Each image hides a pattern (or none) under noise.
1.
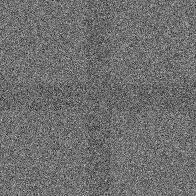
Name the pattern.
bands of rows crossing bands of columns
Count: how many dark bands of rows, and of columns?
1 and 1
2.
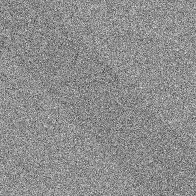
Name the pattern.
a diagonal band
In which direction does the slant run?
top left to bottom right
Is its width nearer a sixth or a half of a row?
a half
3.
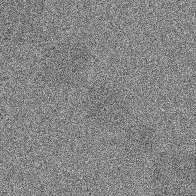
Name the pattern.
blocks along the diagonal
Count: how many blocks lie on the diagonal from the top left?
5
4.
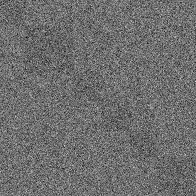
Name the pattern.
blocks along the diagonal
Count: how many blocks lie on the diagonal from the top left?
6
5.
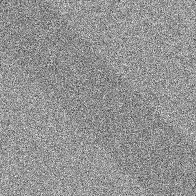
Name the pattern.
a diagonal band
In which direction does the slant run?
top left to bottom right
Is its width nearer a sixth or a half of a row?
a half
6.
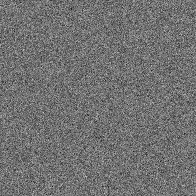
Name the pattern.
only noise
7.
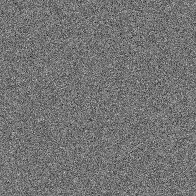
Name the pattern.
only noise
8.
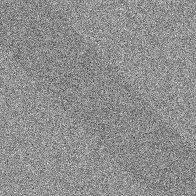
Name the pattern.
a diagonal band
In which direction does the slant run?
top left to bottom right
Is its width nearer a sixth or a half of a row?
a half
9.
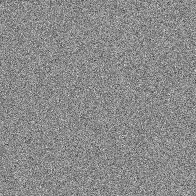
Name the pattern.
only noise
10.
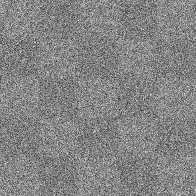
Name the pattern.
a checkerboard
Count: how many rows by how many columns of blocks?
5 by 5
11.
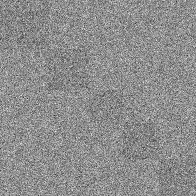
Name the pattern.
blocks along the diagonal
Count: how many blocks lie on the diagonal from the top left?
5
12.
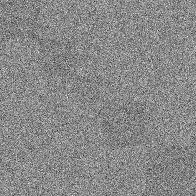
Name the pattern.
blocks along the diagonal
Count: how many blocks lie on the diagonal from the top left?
5
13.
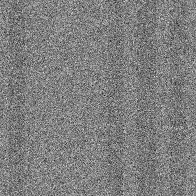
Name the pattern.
bands of columns
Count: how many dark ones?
4
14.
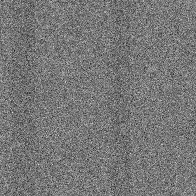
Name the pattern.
bands of columns
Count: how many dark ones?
2
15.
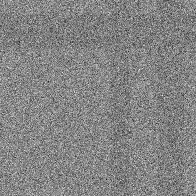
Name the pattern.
bands of rows crossing bands of columns
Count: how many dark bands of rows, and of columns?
1 and 2
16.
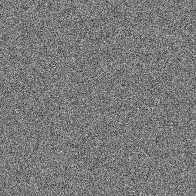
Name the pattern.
only noise
